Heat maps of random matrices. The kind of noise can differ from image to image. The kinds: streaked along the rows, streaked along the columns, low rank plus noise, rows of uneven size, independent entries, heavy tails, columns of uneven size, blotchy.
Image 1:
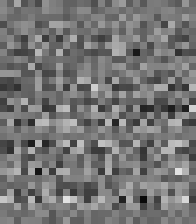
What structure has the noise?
rows of uneven size
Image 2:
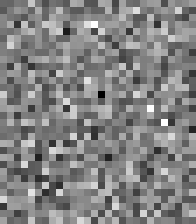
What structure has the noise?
independent entries
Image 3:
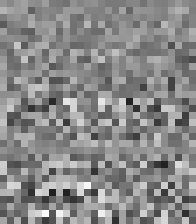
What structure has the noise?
rows of uneven size
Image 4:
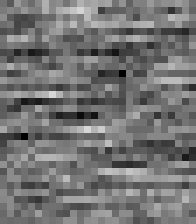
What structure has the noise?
streaked along the rows
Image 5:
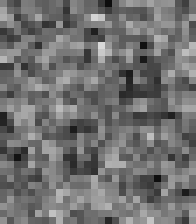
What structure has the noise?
blotchy
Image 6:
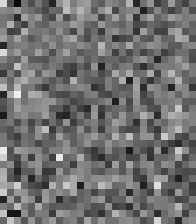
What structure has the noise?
low rank plus noise
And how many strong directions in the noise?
three or four
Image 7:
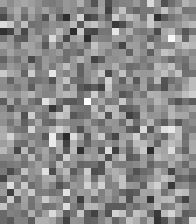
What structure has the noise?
low rank plus noise
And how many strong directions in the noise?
five to eight
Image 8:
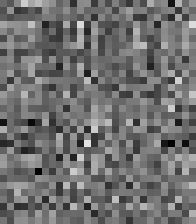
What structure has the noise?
low rank plus noise
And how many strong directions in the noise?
two
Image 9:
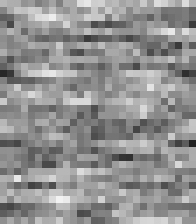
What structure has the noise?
streaked along the rows
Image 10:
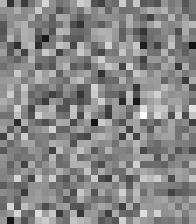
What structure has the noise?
low rank plus noise
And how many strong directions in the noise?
two
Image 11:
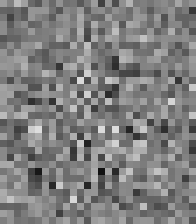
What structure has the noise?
low rank plus noise
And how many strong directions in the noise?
two
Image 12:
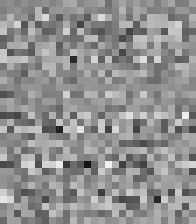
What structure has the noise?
rows of uneven size
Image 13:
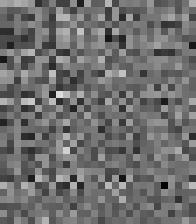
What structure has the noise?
low rank plus noise
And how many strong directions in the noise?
one
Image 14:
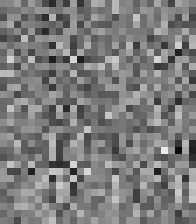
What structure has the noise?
low rank plus noise
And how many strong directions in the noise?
two
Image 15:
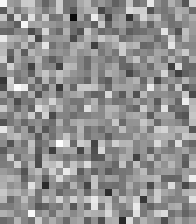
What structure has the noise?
independent entries
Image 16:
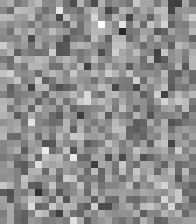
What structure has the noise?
independent entries
